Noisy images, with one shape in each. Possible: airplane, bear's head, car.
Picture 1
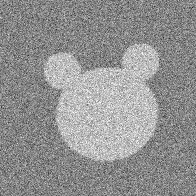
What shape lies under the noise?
bear's head
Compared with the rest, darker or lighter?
lighter
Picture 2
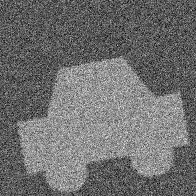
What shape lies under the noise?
car
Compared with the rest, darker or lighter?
lighter
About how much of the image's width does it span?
nearly all
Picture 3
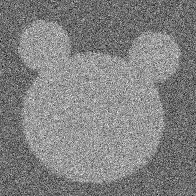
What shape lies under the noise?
bear's head
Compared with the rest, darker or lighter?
lighter
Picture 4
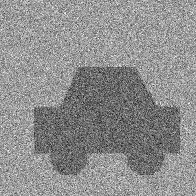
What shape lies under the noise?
car
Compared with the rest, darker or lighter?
darker
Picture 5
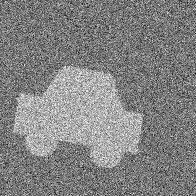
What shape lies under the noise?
car
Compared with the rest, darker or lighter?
lighter
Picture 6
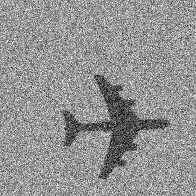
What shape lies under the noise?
airplane
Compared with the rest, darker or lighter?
darker
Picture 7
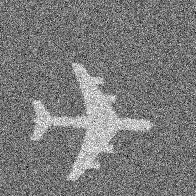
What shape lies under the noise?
airplane
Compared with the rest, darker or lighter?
lighter
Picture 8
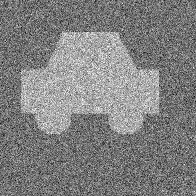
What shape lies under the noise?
car
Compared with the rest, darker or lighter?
lighter
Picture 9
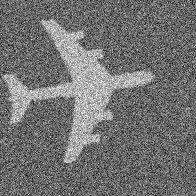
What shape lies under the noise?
airplane
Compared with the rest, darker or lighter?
lighter
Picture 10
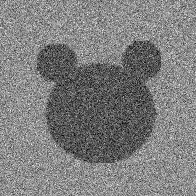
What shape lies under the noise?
bear's head
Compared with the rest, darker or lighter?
darker
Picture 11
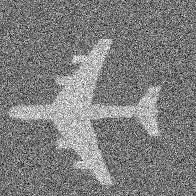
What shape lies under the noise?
airplane
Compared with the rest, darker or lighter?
lighter
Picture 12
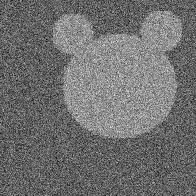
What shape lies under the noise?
bear's head
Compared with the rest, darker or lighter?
lighter
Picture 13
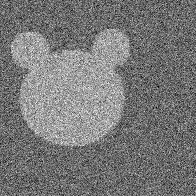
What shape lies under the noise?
bear's head
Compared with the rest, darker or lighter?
lighter
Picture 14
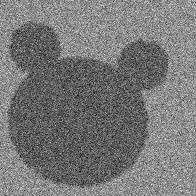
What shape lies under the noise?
bear's head
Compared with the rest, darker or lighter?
darker
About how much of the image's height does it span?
nearly all
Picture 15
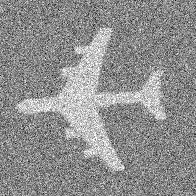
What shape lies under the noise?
airplane
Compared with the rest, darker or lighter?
lighter
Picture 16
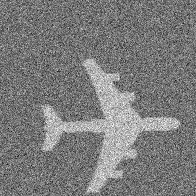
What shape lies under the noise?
airplane
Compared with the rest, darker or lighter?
lighter
